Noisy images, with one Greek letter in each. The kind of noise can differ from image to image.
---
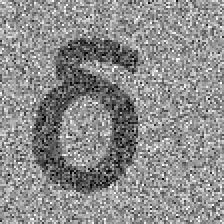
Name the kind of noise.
independent entries
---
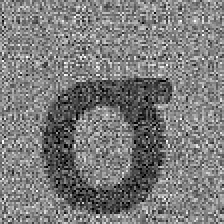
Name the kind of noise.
low rank plus noise
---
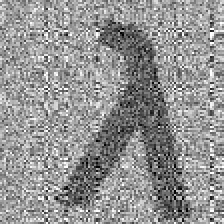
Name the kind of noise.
low rank plus noise
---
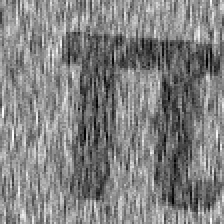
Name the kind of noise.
streaked along the columns
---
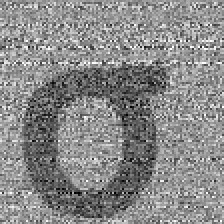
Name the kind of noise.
rows of uneven size
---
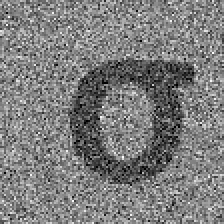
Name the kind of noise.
independent entries
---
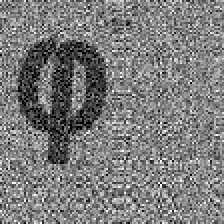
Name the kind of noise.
low rank plus noise
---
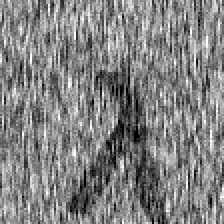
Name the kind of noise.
streaked along the columns
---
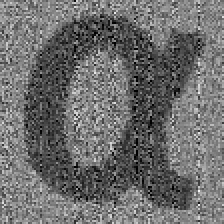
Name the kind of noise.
columns of uneven size
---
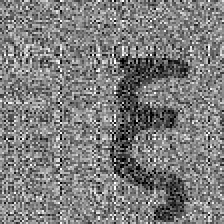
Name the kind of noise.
low rank plus noise
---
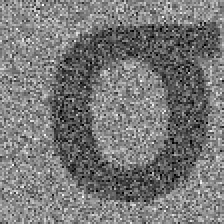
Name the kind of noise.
independent entries
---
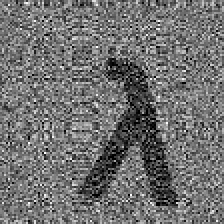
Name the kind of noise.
low rank plus noise
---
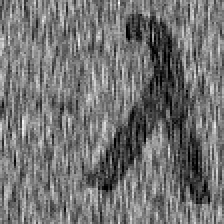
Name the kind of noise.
streaked along the columns
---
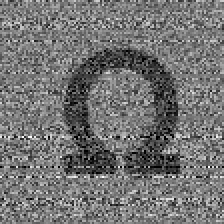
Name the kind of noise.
rows of uneven size
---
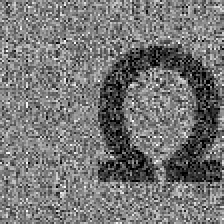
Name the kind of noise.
low rank plus noise
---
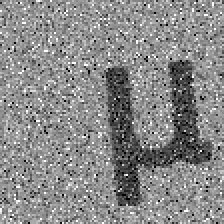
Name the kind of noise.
heavy tails
